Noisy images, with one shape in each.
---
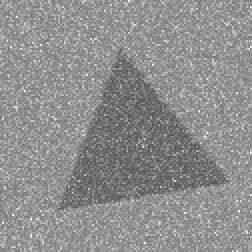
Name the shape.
triangle
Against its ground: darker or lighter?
darker
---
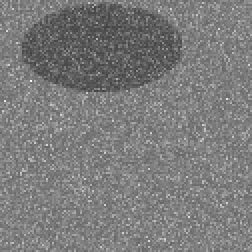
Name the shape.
ellipse
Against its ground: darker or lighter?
darker
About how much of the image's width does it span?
two thirds
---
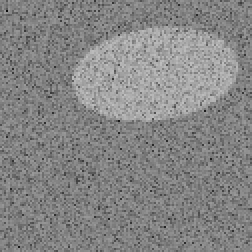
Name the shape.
ellipse
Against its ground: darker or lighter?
lighter
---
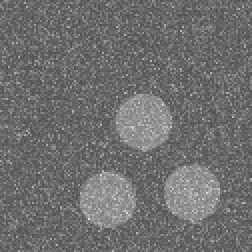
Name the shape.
three dots
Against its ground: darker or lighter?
lighter
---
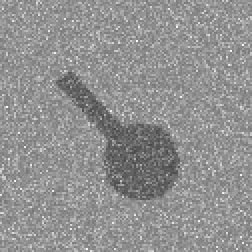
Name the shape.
lollipop
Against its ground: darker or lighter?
darker
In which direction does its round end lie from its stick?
down and right
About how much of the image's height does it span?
half
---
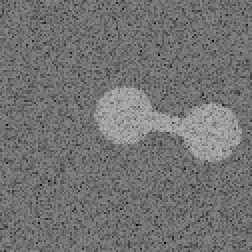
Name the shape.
dumbbell
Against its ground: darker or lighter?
lighter
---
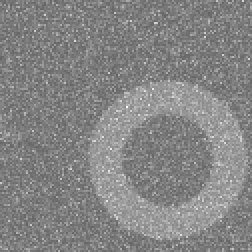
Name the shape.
ring
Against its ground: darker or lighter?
lighter
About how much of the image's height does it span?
two thirds
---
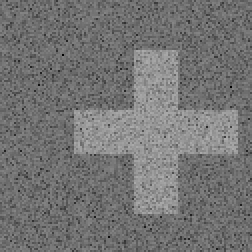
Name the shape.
cross
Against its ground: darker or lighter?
lighter
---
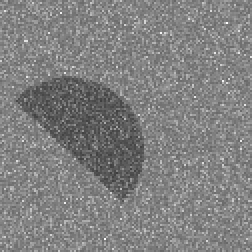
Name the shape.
half disc
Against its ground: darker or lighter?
darker
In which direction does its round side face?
up and right
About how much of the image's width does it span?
half
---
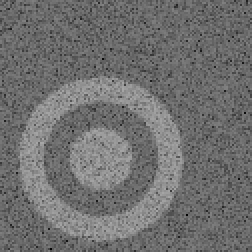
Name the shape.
bullseye
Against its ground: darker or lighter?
lighter
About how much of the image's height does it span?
two thirds
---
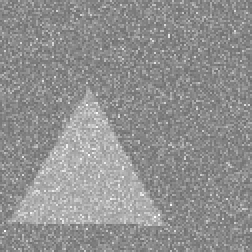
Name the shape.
triangle
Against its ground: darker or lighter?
lighter
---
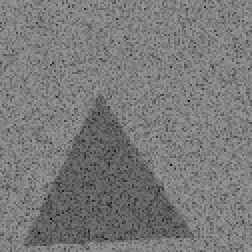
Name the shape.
triangle
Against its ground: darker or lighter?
darker
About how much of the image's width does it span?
two thirds
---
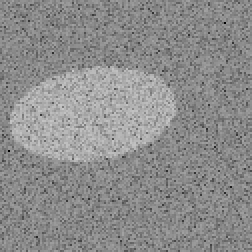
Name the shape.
ellipse
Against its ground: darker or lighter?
lighter
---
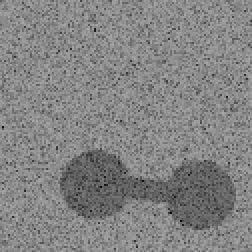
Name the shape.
dumbbell
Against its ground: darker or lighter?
darker
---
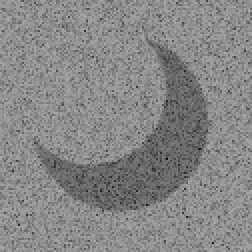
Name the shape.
crescent
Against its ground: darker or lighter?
darker
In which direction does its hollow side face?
up and left
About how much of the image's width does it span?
two thirds
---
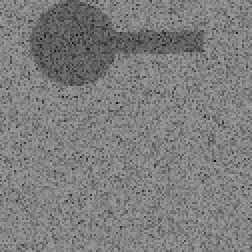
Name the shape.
lollipop
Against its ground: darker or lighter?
darker
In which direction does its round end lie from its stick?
left
